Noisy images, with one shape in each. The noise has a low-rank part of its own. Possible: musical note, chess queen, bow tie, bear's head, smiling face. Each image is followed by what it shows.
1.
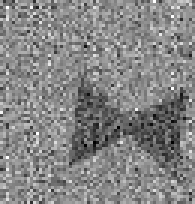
bow tie
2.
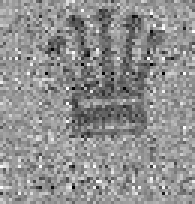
chess queen
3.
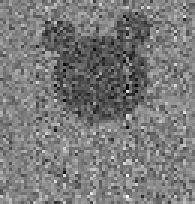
bear's head
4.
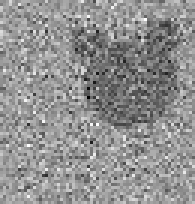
bear's head
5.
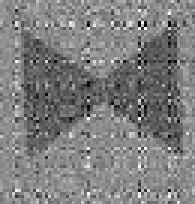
bow tie
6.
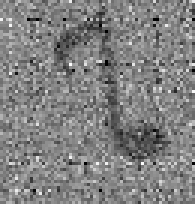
musical note
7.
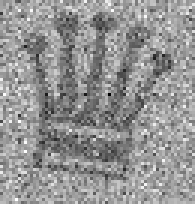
chess queen
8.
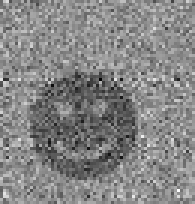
smiling face
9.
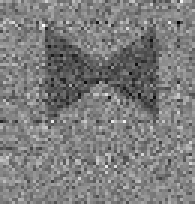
bow tie
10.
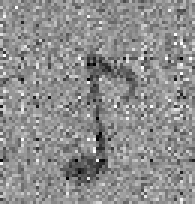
musical note
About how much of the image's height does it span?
two thirds
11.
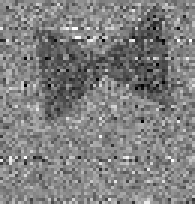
bow tie
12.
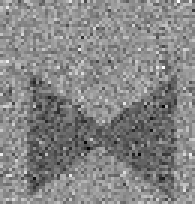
bow tie
